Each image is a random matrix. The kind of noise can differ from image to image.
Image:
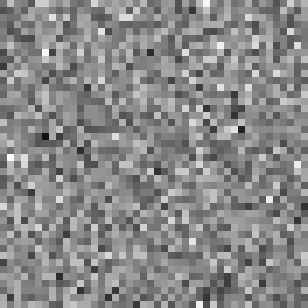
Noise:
independent entries
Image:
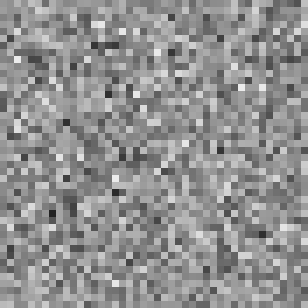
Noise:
independent entries
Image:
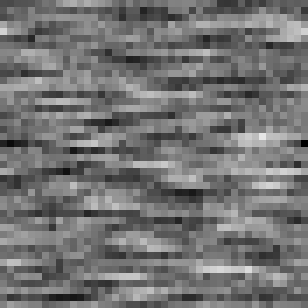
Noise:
streaked along the rows
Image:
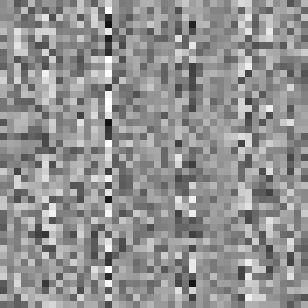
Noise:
columns of uneven size
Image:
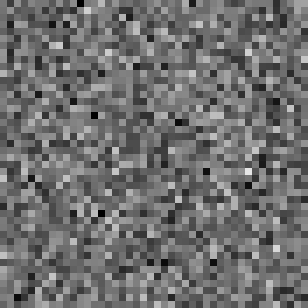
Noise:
independent entries
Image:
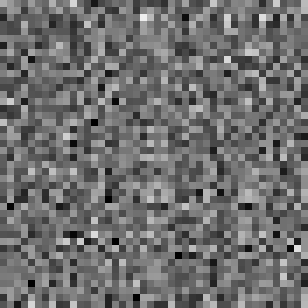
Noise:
low rank plus noise
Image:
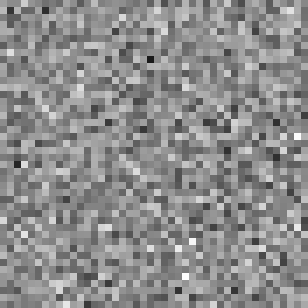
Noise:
independent entries
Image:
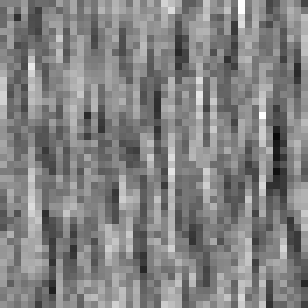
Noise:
streaked along the columns
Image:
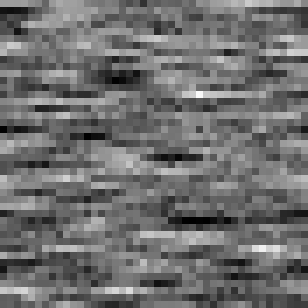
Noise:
streaked along the rows
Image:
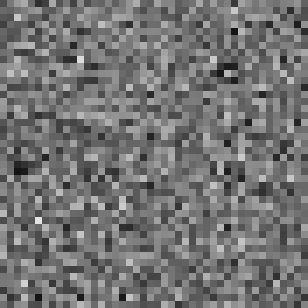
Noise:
low rank plus noise
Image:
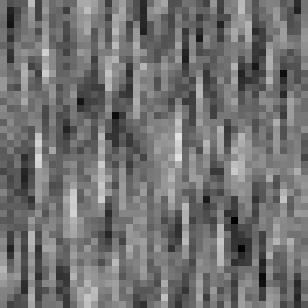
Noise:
streaked along the columns
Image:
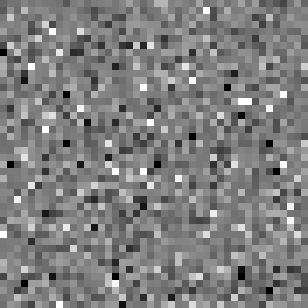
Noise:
heavy tails
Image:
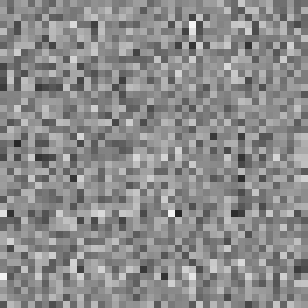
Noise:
low rank plus noise
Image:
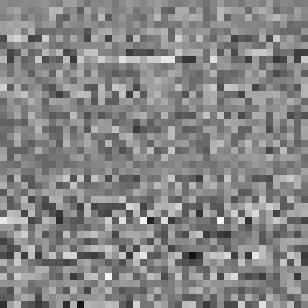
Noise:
rows of uneven size
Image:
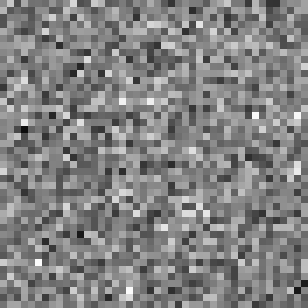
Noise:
independent entries
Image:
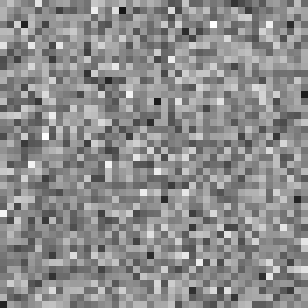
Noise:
independent entries
